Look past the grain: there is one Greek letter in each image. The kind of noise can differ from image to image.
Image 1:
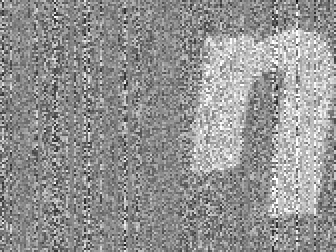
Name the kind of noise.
columns of uneven size
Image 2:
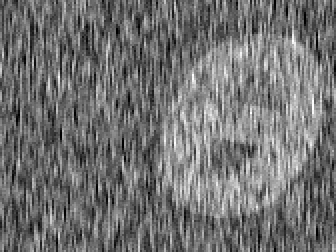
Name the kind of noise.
streaked along the columns
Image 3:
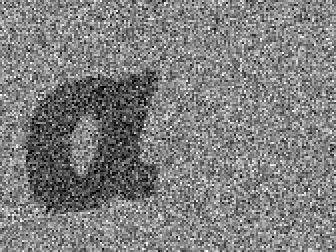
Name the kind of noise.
independent entries
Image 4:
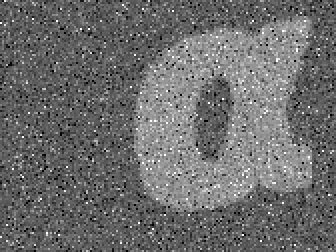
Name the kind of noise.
heavy tails
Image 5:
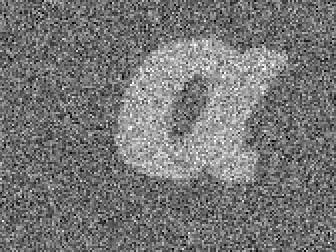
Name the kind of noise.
independent entries
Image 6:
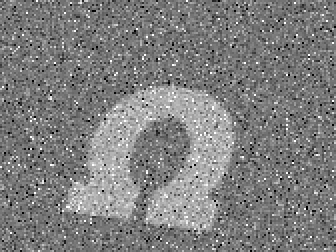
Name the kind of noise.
heavy tails
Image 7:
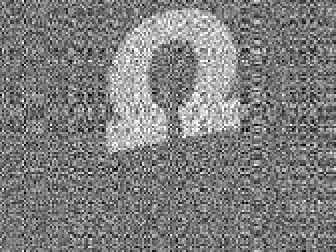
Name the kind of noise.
low rank plus noise
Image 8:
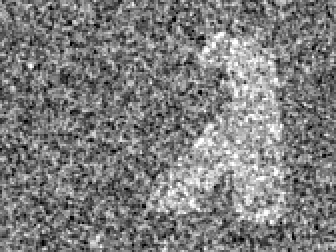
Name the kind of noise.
blotchy
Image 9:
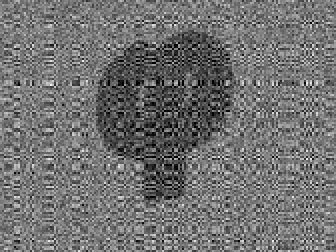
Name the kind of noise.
low rank plus noise
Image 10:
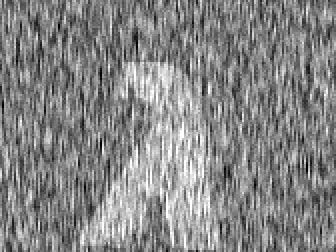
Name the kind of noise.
streaked along the columns
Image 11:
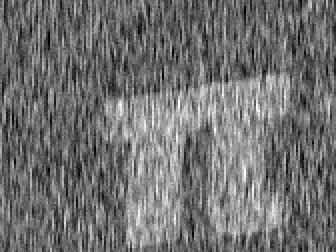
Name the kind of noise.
streaked along the columns
